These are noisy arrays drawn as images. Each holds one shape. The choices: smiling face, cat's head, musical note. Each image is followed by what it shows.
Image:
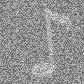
musical note
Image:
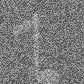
musical note
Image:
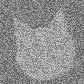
cat's head
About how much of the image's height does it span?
nearly all
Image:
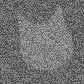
cat's head
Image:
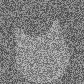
cat's head
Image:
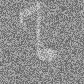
musical note
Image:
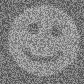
smiling face
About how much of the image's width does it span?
nearly all
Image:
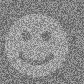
smiling face
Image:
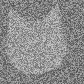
cat's head
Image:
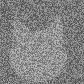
cat's head
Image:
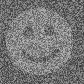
smiling face
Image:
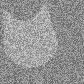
cat's head
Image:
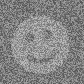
smiling face
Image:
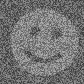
smiling face
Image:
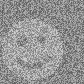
smiling face
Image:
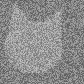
cat's head
